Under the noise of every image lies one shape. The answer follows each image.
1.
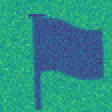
flag
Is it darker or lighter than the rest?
darker
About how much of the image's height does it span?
nearly all
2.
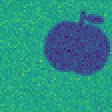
apple
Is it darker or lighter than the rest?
darker
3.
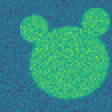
bear's head
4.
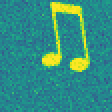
pair of musical notes
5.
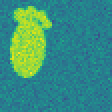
footprint
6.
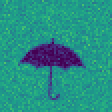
umbrella
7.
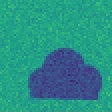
cloud
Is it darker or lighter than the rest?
darker
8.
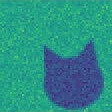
cat's head
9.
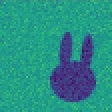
rabbit's head
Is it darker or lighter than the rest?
darker
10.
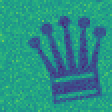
chess queen
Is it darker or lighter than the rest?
darker
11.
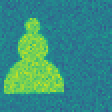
chess pawn
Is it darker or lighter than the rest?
lighter
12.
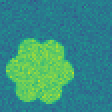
flower
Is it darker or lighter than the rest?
lighter
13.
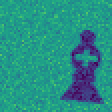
chess bishop
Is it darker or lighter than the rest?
darker
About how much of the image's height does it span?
two thirds
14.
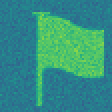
flag
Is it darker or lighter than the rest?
lighter
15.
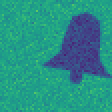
bell
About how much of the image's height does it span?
two thirds
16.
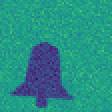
bell
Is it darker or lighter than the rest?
darker
